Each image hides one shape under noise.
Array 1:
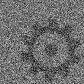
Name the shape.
gear
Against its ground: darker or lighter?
darker
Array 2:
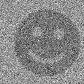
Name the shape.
smiling face
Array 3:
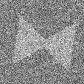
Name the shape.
bow tie
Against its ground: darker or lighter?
lighter
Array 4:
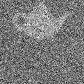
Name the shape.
teapot
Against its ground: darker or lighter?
lighter
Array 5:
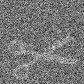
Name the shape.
pair of scissors
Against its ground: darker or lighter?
lighter
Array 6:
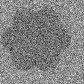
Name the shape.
flower
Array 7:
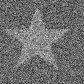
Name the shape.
star
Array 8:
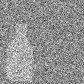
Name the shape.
bottle
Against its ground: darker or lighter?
lighter
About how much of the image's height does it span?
two thirds
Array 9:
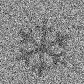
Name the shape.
snowflake
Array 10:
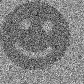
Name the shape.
smiling face
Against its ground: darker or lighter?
darker
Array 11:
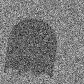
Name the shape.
ghost
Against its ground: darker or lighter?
darker
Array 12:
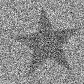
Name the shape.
star
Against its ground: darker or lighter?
darker
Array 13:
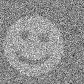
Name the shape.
smiling face
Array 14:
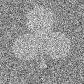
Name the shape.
club
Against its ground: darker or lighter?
lighter
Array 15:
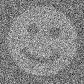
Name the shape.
smiling face
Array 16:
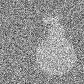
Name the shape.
pear
